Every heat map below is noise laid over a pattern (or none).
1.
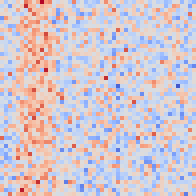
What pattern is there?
one vertical stripe
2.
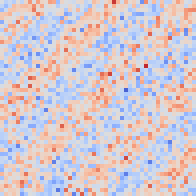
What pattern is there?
diagonal stripes
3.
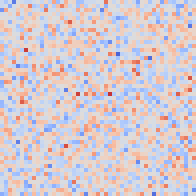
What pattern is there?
only noise
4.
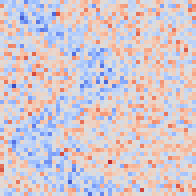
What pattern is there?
a wavy band
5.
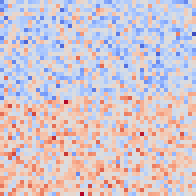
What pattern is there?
a sharp edge
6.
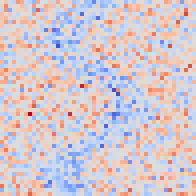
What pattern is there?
a wavy band
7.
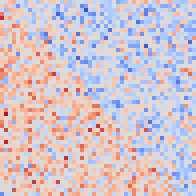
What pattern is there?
a sharp edge
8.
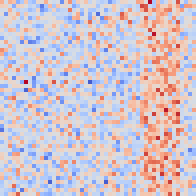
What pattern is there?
one vertical stripe
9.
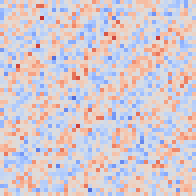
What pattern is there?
diagonal stripes
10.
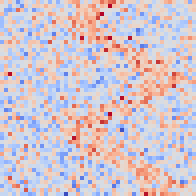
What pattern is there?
a wavy band
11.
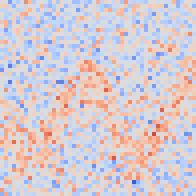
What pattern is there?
a wavy band
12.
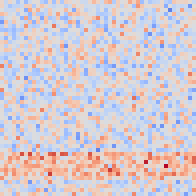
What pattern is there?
one horizontal stripe
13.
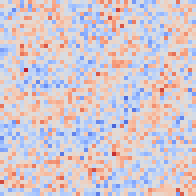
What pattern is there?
rings round one point
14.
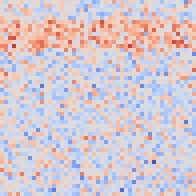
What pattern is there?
one horizontal stripe
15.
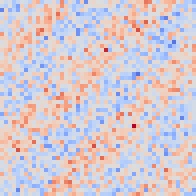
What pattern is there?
diagonal stripes
